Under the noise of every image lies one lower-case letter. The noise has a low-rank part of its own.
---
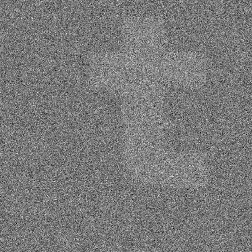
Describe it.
light t
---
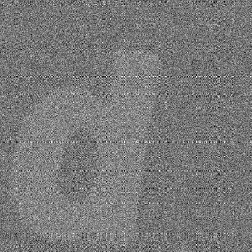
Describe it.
light d
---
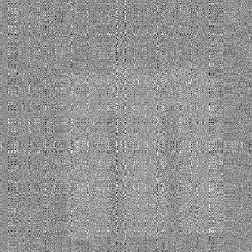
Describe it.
light m
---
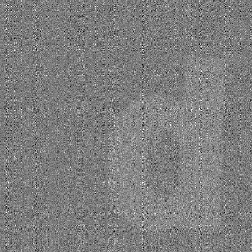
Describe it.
light d
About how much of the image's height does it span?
two thirds
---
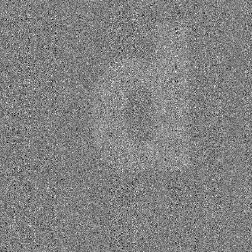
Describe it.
light d
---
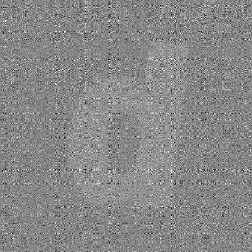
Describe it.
light d
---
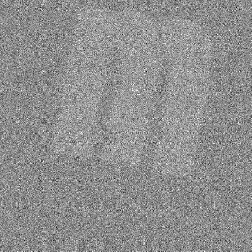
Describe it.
light m
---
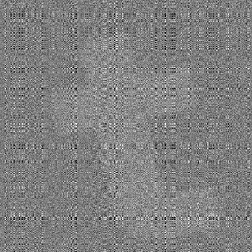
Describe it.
light t
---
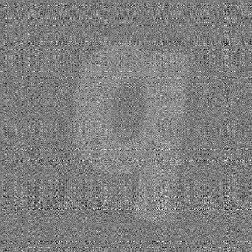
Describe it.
light q
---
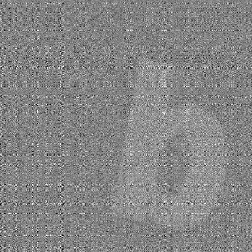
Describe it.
light b
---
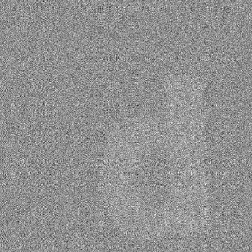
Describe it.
light d
